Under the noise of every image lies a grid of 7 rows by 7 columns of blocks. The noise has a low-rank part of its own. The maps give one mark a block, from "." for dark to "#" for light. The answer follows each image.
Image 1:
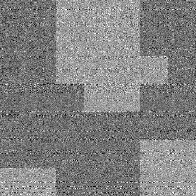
..###..
..###..
..####.
...##..
.......
.....##
##...##
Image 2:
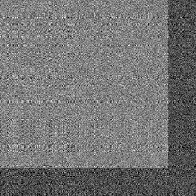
######.
######.
######.
######.
######.
######.
.......
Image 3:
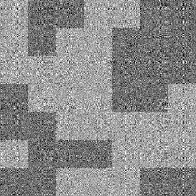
#..##..
#.##...
####...
.###..#
..#####
#...###
..###..
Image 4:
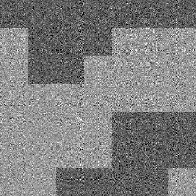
.......
#...###
#..####
#######
####...
####...
##....#
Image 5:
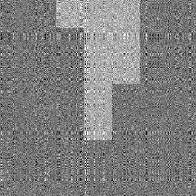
..###..
...##..
...##..
...#...
...#...
.......
.......
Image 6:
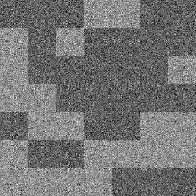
...##..
#.#....
#.....#
##.....
.##..##
#..####
####...
